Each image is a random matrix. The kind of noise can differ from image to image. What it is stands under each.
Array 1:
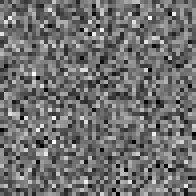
independent entries
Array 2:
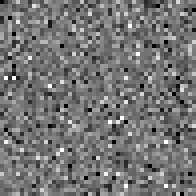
heavy tails
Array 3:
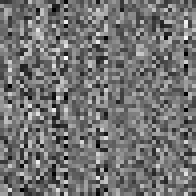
columns of uneven size
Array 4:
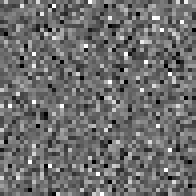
heavy tails
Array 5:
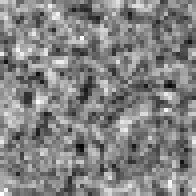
blotchy
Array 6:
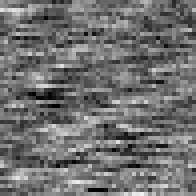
streaked along the rows
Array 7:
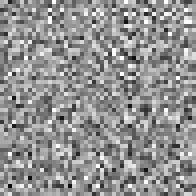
low rank plus noise
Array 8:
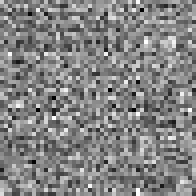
low rank plus noise
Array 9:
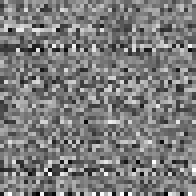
rows of uneven size
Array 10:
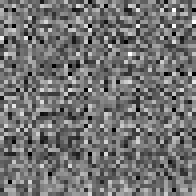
low rank plus noise
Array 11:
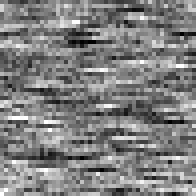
streaked along the rows
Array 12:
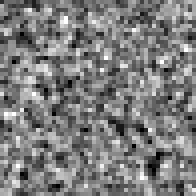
blotchy
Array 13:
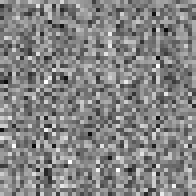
low rank plus noise
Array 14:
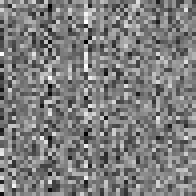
columns of uneven size
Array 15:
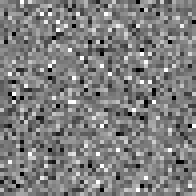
heavy tails
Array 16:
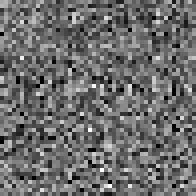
low rank plus noise
